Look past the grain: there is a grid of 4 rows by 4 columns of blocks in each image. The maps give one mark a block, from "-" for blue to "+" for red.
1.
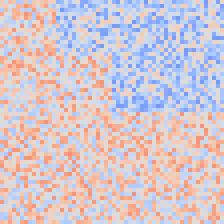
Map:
+ - - -
+ + - -
+ + + +
+ + + +
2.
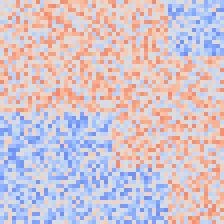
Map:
+ + + -
+ + + +
- - + +
- - - +
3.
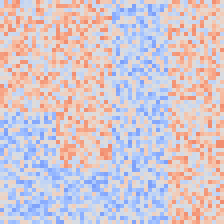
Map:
+ + - +
+ + - +
- + - +
- - - +
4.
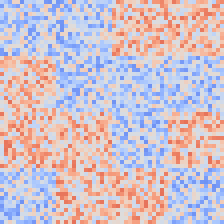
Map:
- - + +
+ - - -
+ + - +
- + + -
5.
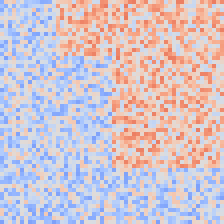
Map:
- + + +
- - + +
- - + +
- - - -
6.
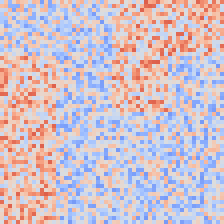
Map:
- - + +
+ - + -
+ - - -
+ - - -
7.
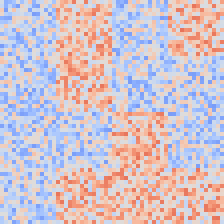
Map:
- + - +
- + - -
- - + -
- + + +
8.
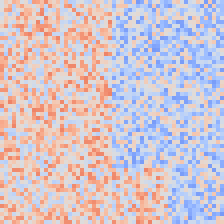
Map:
+ + - -
+ + - -
+ + - -
+ + + -
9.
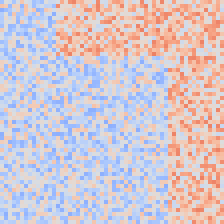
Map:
- + + +
- - - +
- - - +
- - - +
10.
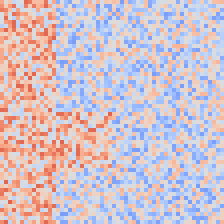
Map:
+ - - -
+ - - -
+ + - -
+ - - -
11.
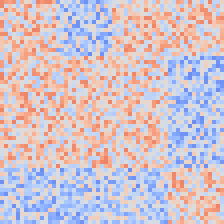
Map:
+ - + +
+ + + -
+ + + -
- - - +
